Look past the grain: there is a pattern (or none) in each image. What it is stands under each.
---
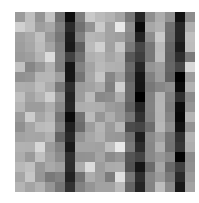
bands of columns
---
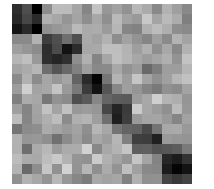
blocks along the diagonal
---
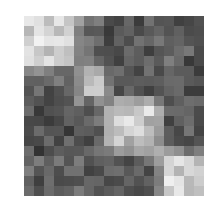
blocks along the diagonal
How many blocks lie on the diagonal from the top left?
4
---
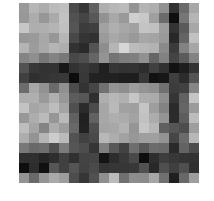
bands of rows crossing bands of columns
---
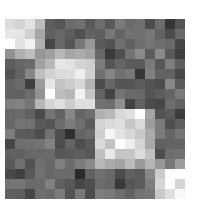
blocks along the diagonal
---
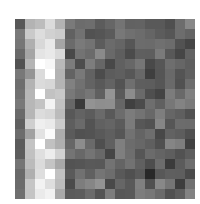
one band of columns
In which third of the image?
left
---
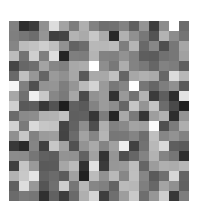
only noise
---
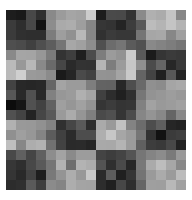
a checkerboard
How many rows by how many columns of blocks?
5 by 4
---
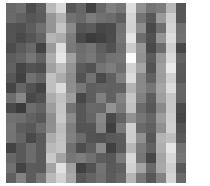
bands of columns
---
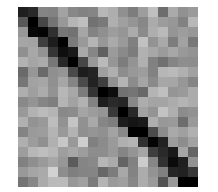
a diagonal band
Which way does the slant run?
top left to bottom right
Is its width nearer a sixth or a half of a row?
a sixth
